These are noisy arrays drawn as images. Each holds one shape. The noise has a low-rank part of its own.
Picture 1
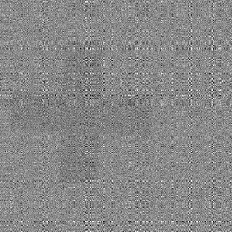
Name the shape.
cross
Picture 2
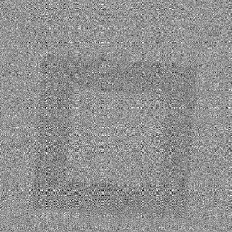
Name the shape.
square frame
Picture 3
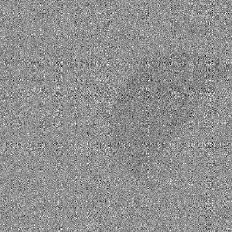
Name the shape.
half disc
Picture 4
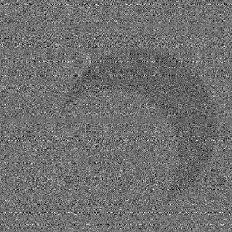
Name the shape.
crescent
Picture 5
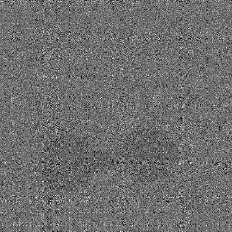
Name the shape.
dumbbell
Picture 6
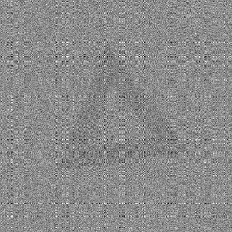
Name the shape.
triangle frame
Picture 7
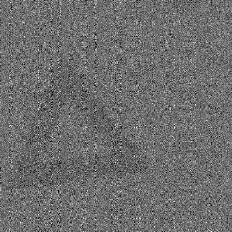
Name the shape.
triangle frame
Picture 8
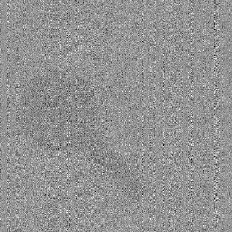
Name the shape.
lollipop
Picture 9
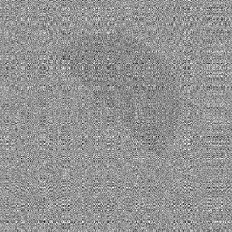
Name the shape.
half disc
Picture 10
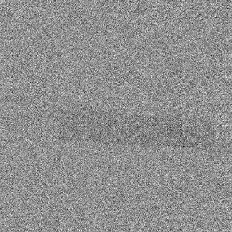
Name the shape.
bar
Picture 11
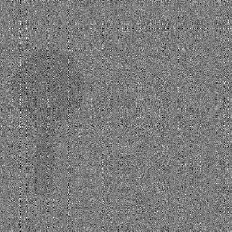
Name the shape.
lollipop
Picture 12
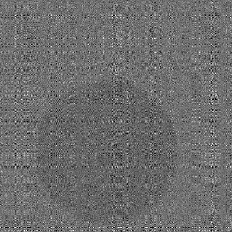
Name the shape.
disc
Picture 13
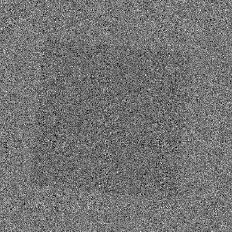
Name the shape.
square
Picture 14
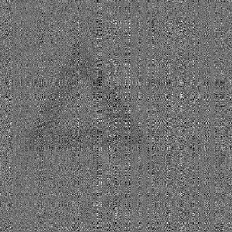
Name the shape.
triangle frame
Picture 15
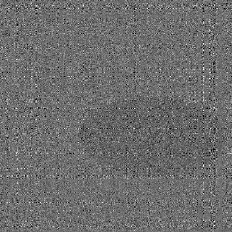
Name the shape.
ellipse
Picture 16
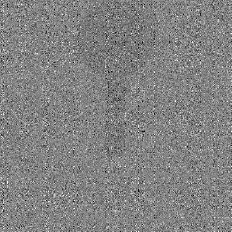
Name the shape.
lollipop
